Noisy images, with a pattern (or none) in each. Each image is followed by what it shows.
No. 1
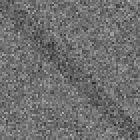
a diagonal band
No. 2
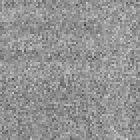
bands of rows crossing bands of columns
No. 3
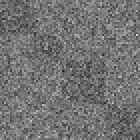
blocks along the diagonal
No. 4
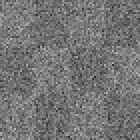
a checkerboard
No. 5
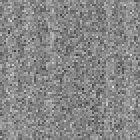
bands of columns
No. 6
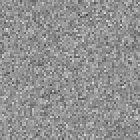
only noise
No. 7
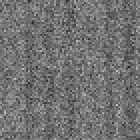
bands of columns
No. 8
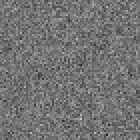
only noise
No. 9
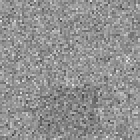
one block
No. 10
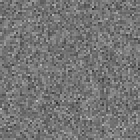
only noise
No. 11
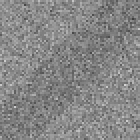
a diagonal band
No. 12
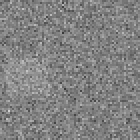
one block
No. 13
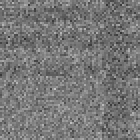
bands of rows crossing bands of columns
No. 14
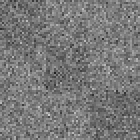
blocks along the diagonal
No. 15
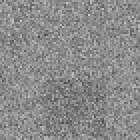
one block
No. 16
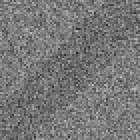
a diagonal band
